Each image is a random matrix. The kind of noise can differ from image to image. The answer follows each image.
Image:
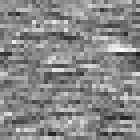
streaked along the rows
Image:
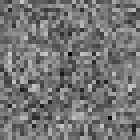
low rank plus noise
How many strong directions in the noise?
three or four
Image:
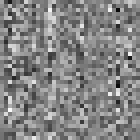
columns of uneven size
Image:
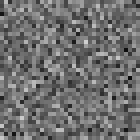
independent entries
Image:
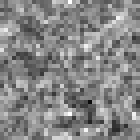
blotchy
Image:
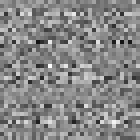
rows of uneven size
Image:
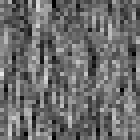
streaked along the columns
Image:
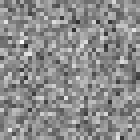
independent entries
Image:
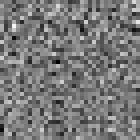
low rank plus noise
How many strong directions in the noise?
three or four
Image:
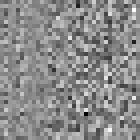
columns of uneven size
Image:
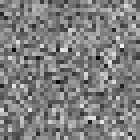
independent entries
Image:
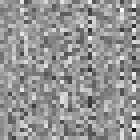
columns of uneven size
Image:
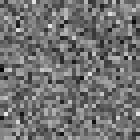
independent entries
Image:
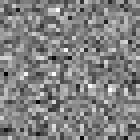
low rank plus noise
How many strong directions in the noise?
two
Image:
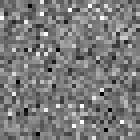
heavy tails
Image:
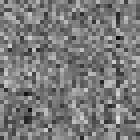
low rank plus noise
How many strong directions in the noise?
one
